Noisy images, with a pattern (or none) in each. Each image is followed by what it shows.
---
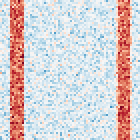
bands of columns
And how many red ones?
2
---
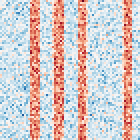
bands of columns
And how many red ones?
4
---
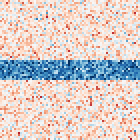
one band of rows
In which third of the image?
middle
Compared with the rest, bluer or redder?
bluer
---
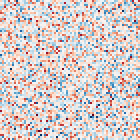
only noise
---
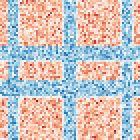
bands of rows crossing bands of columns
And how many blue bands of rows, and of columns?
2 and 3
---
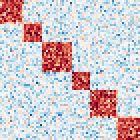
blocks along the diagonal
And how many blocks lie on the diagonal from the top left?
6
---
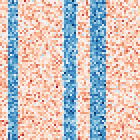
bands of columns
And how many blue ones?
3
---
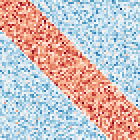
a diagonal band
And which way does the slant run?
top left to bottom right
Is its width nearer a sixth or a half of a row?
a half
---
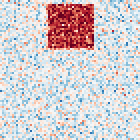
one block
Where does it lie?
top middle
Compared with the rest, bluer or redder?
redder
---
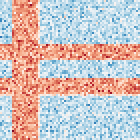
bands of rows crossing bands of columns
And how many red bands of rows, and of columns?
2 and 1
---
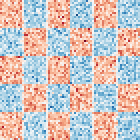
a checkerboard
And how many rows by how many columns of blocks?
5 by 6
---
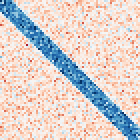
a diagonal band
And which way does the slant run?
top left to bottom right
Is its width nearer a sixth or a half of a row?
a sixth
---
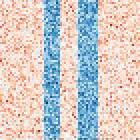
bands of columns
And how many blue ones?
2
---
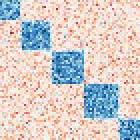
blocks along the diagonal
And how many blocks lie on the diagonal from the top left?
5
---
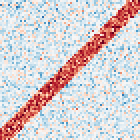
a diagonal band
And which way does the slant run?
bottom left to top right
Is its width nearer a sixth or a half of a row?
a sixth
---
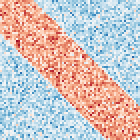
a diagonal band
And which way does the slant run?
top left to bottom right
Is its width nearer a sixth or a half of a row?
a half
